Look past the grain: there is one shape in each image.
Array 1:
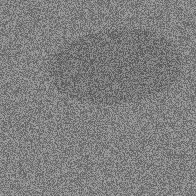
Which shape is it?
ellipse
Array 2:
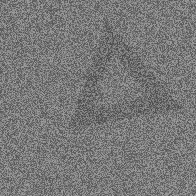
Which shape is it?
triangle frame
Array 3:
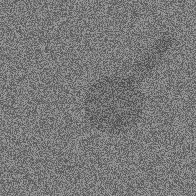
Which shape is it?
lollipop
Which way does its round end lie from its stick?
down and left
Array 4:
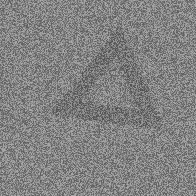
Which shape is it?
triangle frame
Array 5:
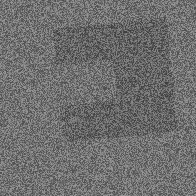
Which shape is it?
square with a notch
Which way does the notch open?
left
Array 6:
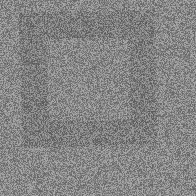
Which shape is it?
square frame
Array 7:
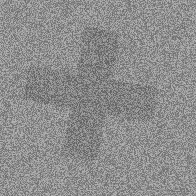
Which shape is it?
cross
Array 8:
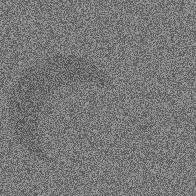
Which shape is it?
crescent
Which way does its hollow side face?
down and right
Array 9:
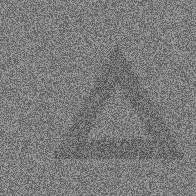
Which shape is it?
triangle frame
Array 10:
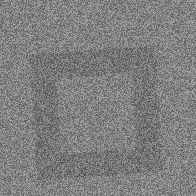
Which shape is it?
square frame
